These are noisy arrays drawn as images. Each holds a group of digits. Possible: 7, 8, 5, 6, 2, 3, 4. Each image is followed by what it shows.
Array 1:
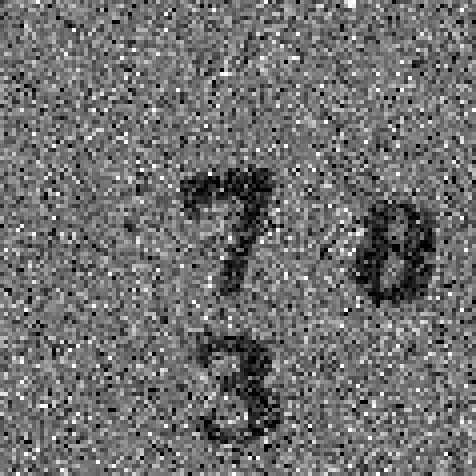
centre: 7; middle right: 8; bottom middle: 3
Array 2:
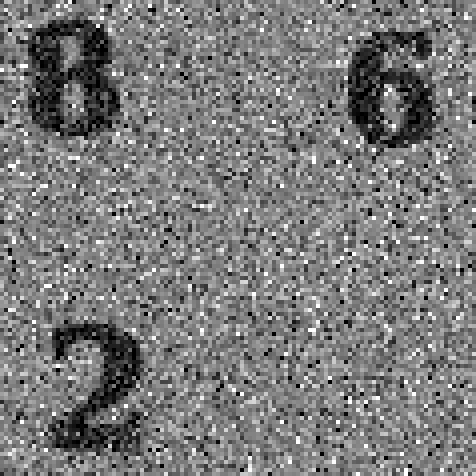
top left: 8; top right: 6; bottom left: 2
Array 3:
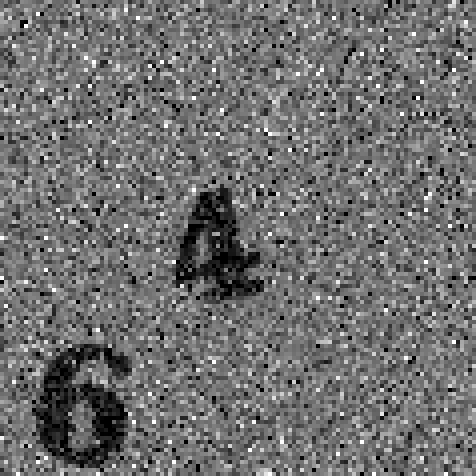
centre: 4; bottom left: 6
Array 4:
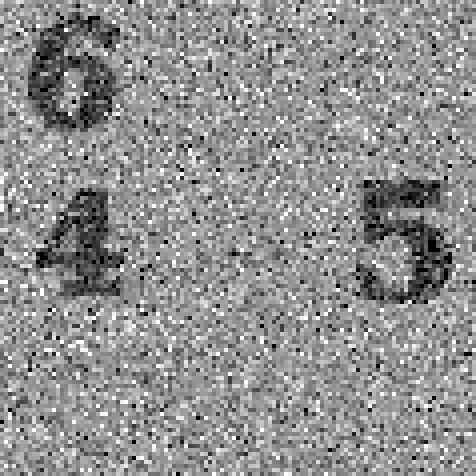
top left: 6; middle left: 4; middle right: 5
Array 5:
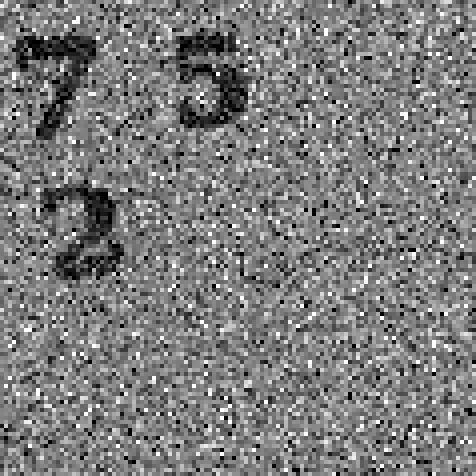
top left: 7; top middle: 5; middle left: 2
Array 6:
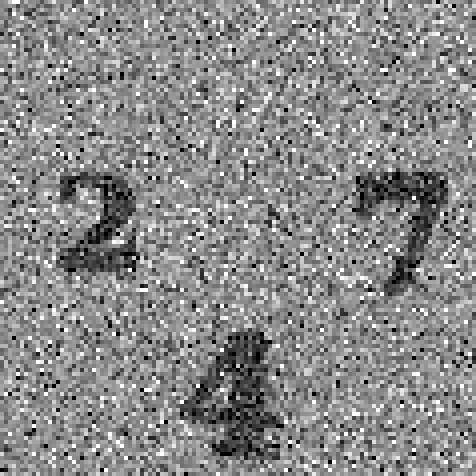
middle left: 2; middle right: 7; bottom middle: 4
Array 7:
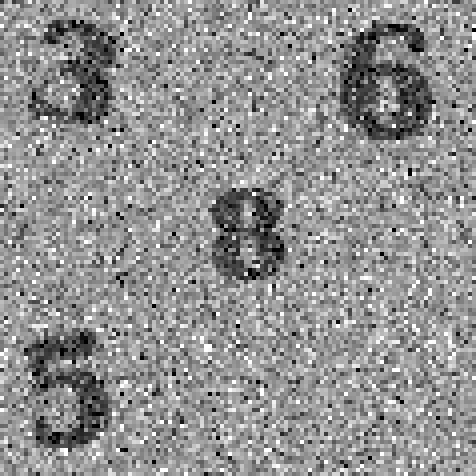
top left: 3; top right: 6; centre: 8; bottom left: 5
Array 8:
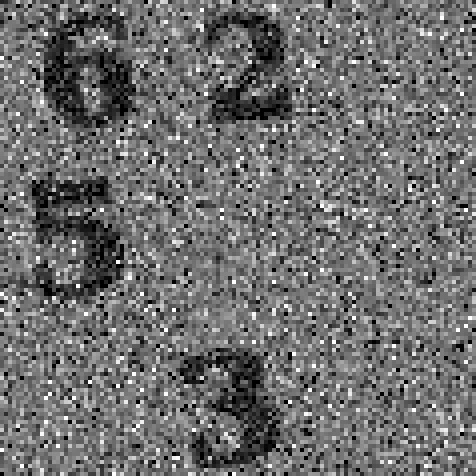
top left: 6; top middle: 2; middle left: 5; bottom middle: 3
